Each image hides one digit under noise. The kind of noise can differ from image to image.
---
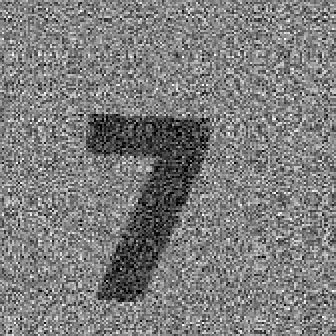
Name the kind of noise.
low rank plus noise
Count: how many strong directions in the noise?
three or four
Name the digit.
7
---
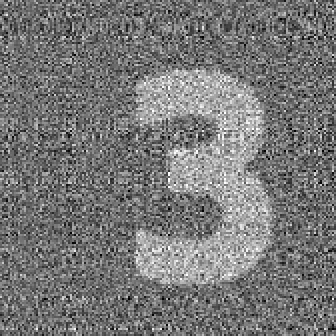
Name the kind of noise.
low rank plus noise
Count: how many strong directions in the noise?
three or four
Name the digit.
3
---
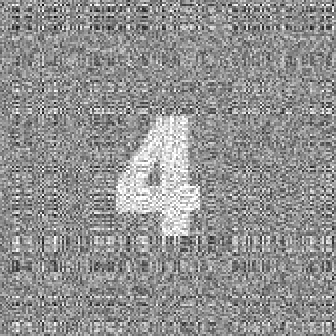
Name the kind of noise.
low rank plus noise
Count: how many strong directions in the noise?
one
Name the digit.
4
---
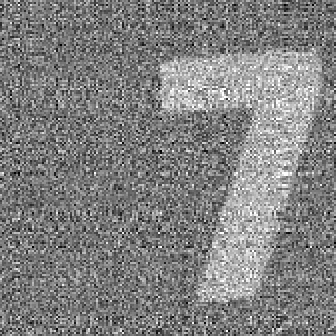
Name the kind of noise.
low rank plus noise
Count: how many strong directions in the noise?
three or four
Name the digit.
7
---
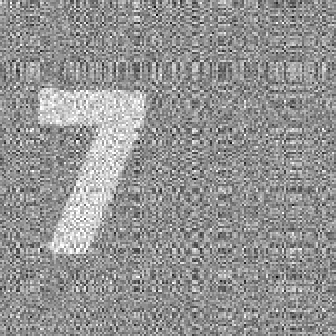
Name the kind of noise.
low rank plus noise
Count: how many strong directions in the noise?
one
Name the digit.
7
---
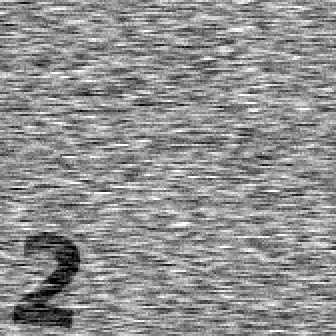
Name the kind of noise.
streaked along the rows
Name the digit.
2
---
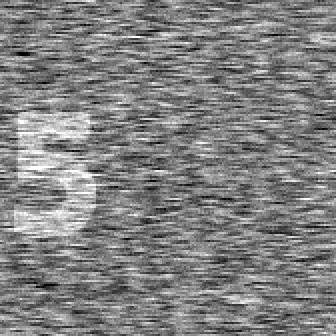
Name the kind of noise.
streaked along the rows
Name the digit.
5
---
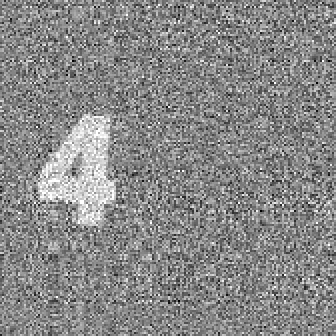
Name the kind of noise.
low rank plus noise
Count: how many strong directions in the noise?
five to eight
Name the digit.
4
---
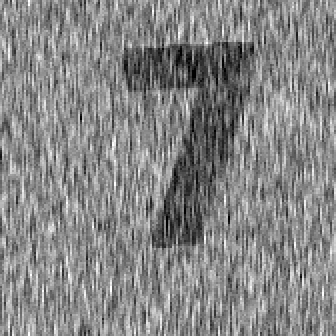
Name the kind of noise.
streaked along the columns
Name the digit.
7
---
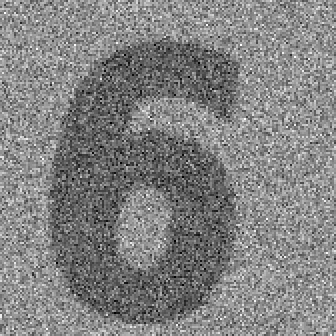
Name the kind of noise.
independent entries
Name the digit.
6
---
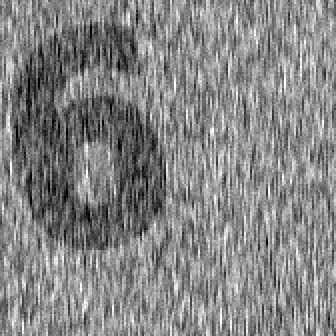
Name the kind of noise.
streaked along the columns
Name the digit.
6
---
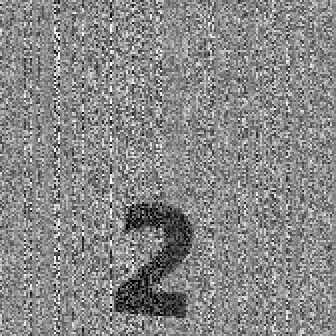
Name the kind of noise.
columns of uneven size
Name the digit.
2
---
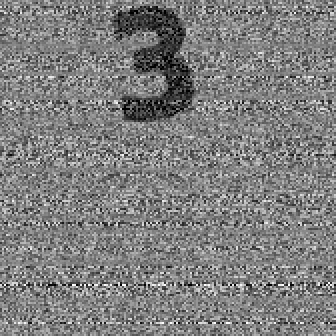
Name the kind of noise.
rows of uneven size
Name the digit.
3
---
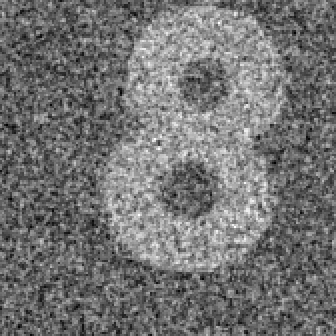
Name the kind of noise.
blotchy
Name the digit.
8
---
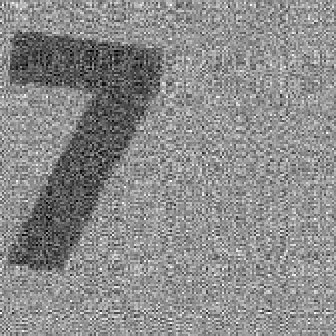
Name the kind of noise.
low rank plus noise
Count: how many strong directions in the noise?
two
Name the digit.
7
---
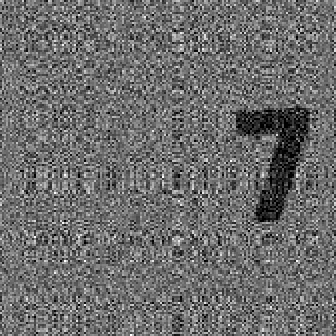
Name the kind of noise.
low rank plus noise
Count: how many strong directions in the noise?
two
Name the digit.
7
